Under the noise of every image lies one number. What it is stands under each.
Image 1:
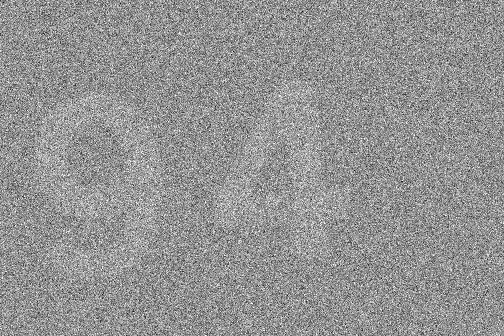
94
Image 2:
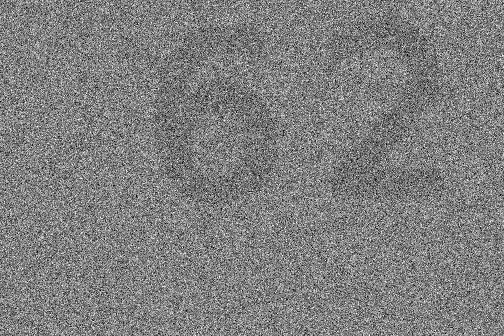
62
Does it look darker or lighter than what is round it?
darker
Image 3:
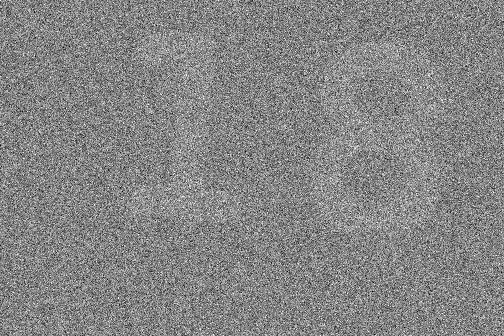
18
